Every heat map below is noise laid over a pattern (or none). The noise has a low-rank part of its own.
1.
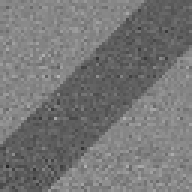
a diagonal band
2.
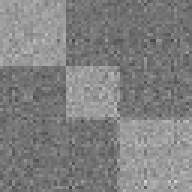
blocks along the diagonal
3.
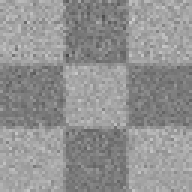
a checkerboard
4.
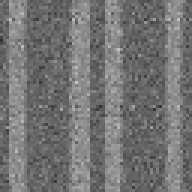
bands of columns
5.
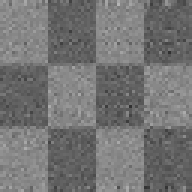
a checkerboard
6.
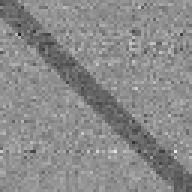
a diagonal band
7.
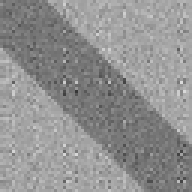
a diagonal band
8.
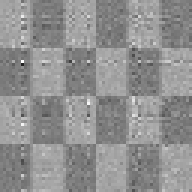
a checkerboard
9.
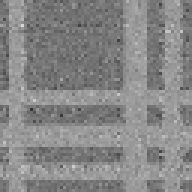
bands of rows crossing bands of columns
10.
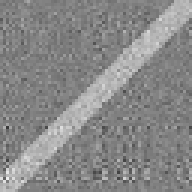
a diagonal band
